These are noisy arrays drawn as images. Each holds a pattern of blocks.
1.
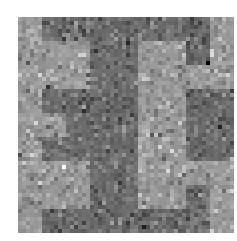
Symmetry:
top and bottom mirror each other
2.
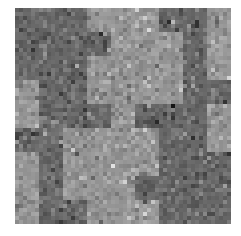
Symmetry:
the same after a half turn
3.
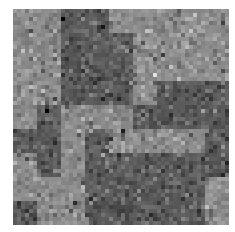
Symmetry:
no symmetry
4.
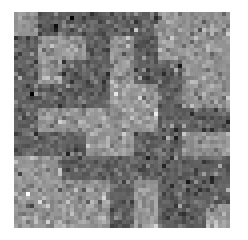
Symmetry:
mirrored about the diagonal from the top left
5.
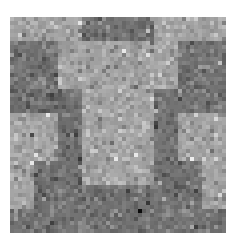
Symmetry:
left and right mirror each other
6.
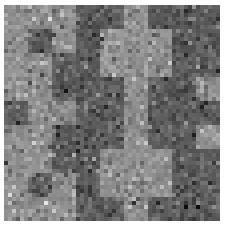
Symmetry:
top and bottom mirror each other
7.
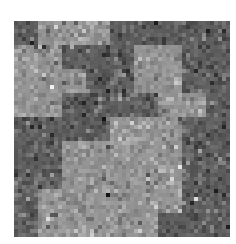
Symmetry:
no symmetry
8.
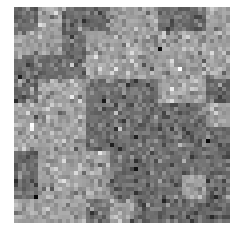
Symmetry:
mirrored about the diagonal from the top left
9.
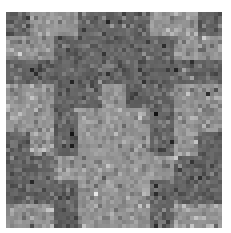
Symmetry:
left and right mirror each other
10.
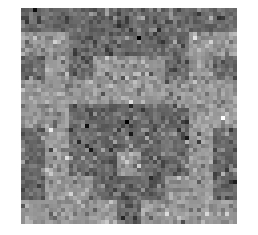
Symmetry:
left and right mirror each other
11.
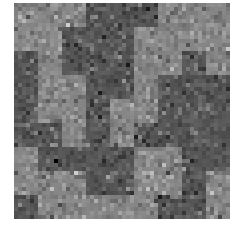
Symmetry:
no symmetry
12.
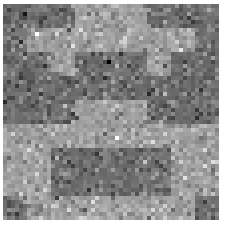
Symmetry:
left and right mirror each other
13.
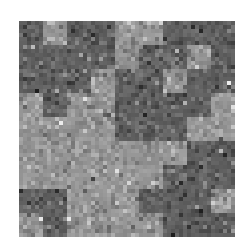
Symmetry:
mirrored about the diagonal from the bottom left
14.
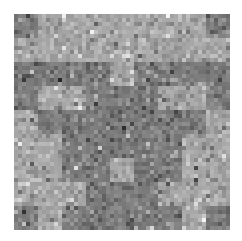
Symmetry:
left and right mirror each other
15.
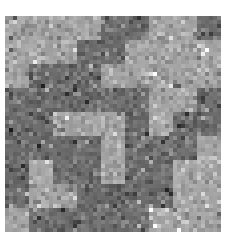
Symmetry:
mirrored about the diagonal from the bottom left
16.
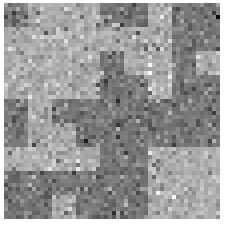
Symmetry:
mirrored about the diagonal from the top left
